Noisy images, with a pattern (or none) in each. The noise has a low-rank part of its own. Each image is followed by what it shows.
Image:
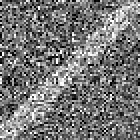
a diagonal band
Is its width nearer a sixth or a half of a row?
a sixth
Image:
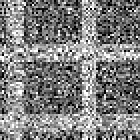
bands of rows crossing bands of columns
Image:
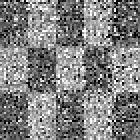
a checkerboard
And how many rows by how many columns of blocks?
3 by 5
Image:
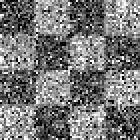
a checkerboard
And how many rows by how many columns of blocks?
4 by 4
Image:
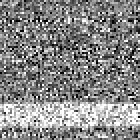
one band of rows
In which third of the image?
bottom
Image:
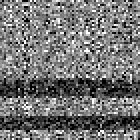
bands of rows
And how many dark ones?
2
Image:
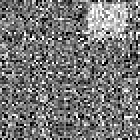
one block
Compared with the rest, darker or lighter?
lighter
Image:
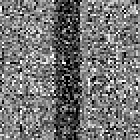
one band of columns
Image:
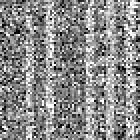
bands of columns
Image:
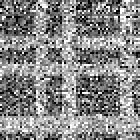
bands of rows crossing bands of columns
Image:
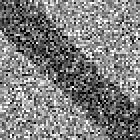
a diagonal band
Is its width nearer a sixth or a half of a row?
a half
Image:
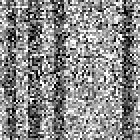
bands of columns
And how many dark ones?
4
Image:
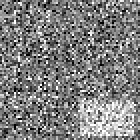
one block
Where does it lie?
bottom right
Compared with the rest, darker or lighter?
lighter
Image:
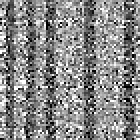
bands of columns
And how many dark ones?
5
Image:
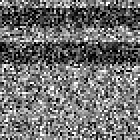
bands of rows
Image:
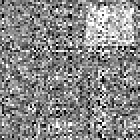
one block
